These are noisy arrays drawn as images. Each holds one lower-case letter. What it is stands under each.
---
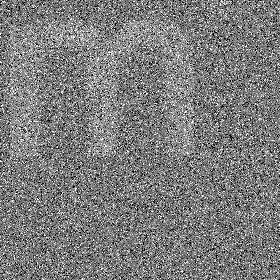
m
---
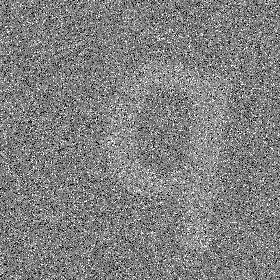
q
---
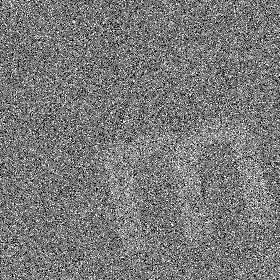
m
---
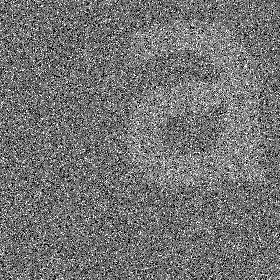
a
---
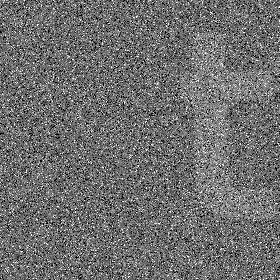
t
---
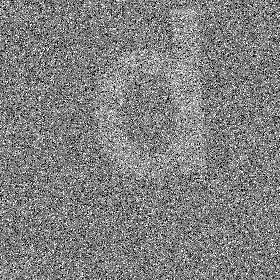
d
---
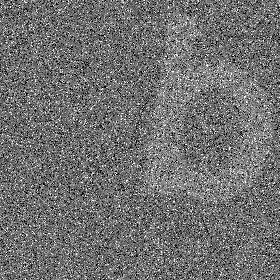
b
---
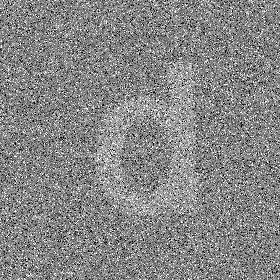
d
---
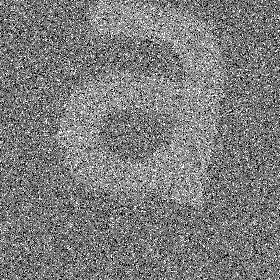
a
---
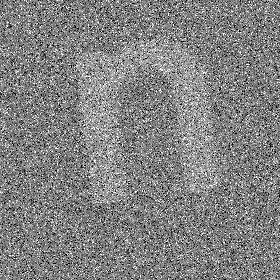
n
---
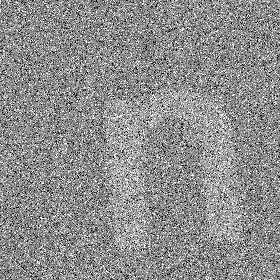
n
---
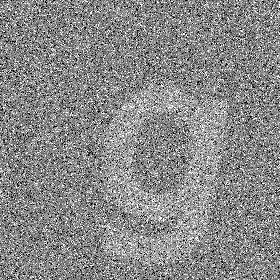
g
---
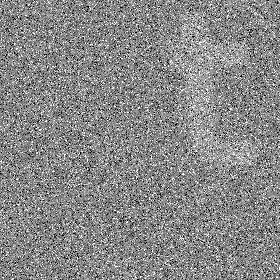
t
